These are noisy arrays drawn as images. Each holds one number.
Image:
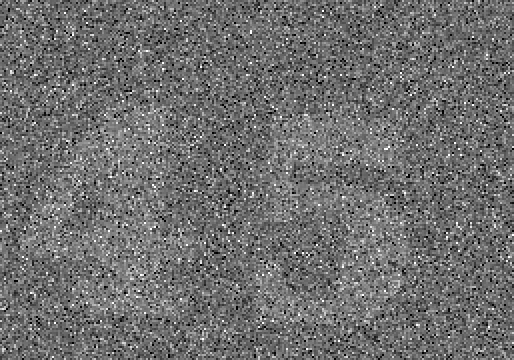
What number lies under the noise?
45
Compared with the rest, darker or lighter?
lighter
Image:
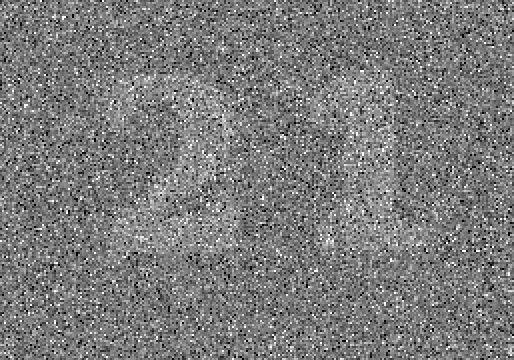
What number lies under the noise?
21
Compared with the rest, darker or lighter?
lighter
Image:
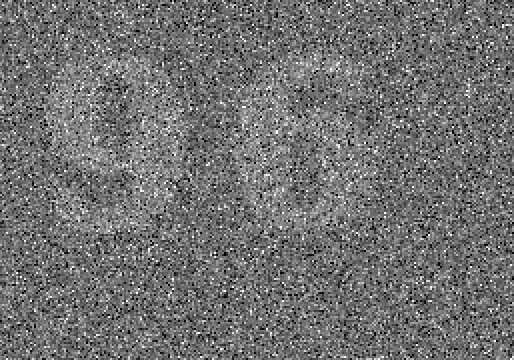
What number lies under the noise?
96
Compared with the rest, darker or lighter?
lighter
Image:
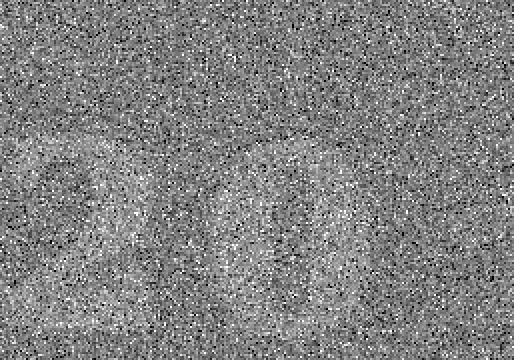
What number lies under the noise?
20
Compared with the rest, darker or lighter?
lighter
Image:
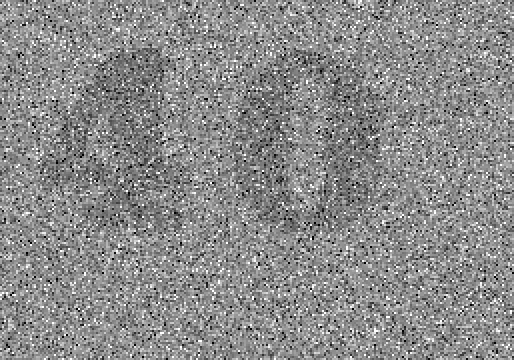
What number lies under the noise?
40
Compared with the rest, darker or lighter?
darker
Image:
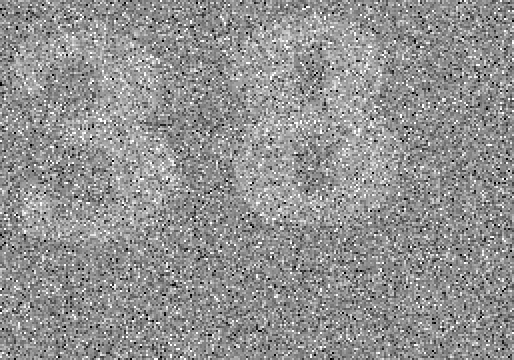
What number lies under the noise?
38
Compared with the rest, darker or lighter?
lighter
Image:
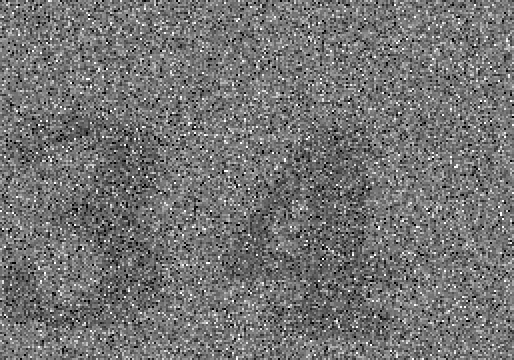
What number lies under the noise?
34
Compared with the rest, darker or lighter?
darker
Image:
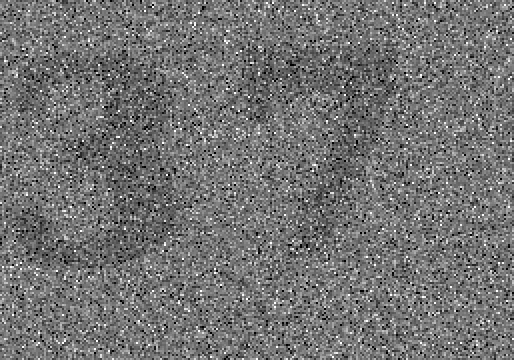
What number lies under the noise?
37
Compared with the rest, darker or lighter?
darker
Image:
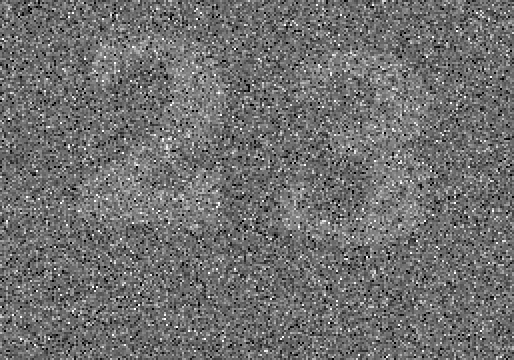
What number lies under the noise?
23
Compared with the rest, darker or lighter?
lighter
